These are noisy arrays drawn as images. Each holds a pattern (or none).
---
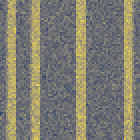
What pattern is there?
bands of columns
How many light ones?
4
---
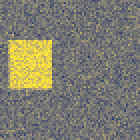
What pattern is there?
one block
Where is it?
middle left
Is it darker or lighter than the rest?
lighter
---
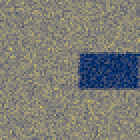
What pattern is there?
one block
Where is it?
middle right
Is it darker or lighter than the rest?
darker
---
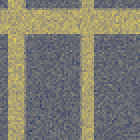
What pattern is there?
bands of rows crossing bands of columns
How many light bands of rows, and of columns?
1 and 2
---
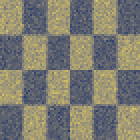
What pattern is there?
a checkerboard
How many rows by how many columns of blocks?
4 by 6
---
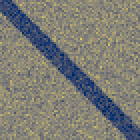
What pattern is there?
a diagonal band
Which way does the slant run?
top left to bottom right
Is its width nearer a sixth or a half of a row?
a sixth
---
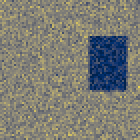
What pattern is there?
one block
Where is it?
middle right
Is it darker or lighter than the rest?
darker
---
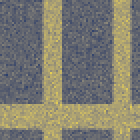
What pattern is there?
bands of rows crossing bands of columns
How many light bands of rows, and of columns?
1 and 2
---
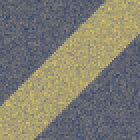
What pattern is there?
a diagonal band
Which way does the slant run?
bottom left to top right
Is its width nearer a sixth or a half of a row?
a half
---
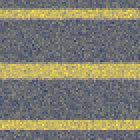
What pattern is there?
bands of rows
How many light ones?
3
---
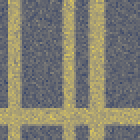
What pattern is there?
bands of rows crossing bands of columns
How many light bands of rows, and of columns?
1 and 3
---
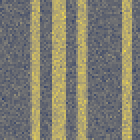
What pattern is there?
bands of columns
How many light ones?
4
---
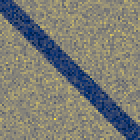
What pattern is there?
a diagonal band
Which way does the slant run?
top left to bottom right
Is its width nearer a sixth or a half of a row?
a sixth
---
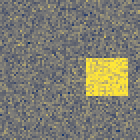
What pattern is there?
one block
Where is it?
middle right
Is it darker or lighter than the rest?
lighter
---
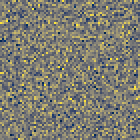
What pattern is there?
only noise
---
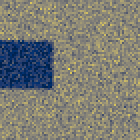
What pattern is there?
one block
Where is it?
middle left
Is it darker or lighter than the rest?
darker
